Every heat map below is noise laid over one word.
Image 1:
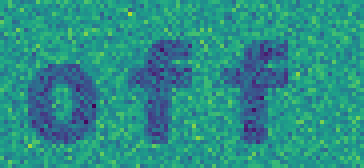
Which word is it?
off
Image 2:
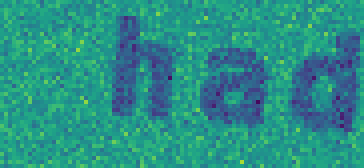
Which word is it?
had
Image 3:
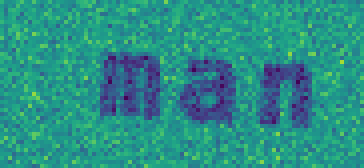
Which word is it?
man
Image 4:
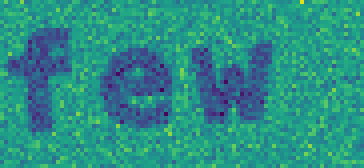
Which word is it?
few
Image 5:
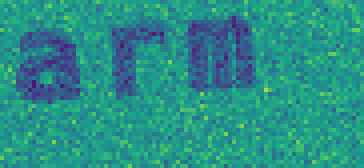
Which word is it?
arm
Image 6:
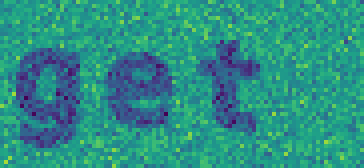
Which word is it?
get
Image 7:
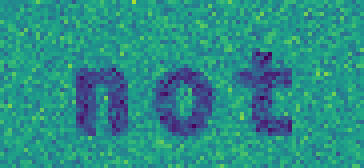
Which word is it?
not
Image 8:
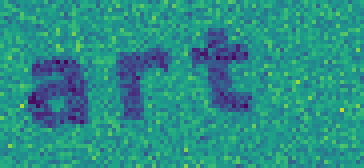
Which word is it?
art
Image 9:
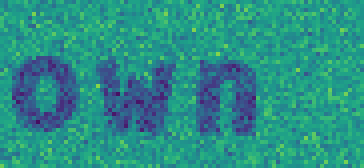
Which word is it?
own
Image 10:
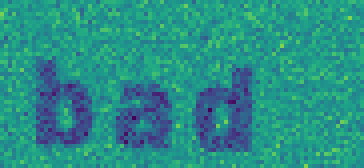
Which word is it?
bad
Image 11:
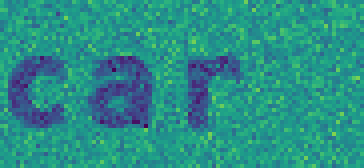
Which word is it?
car
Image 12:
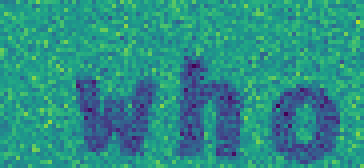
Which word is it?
who
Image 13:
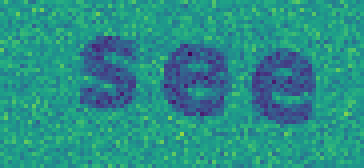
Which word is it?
see
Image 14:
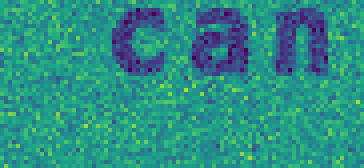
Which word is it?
can
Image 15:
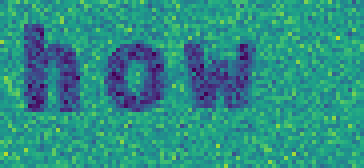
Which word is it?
how
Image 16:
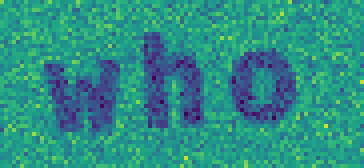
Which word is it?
who
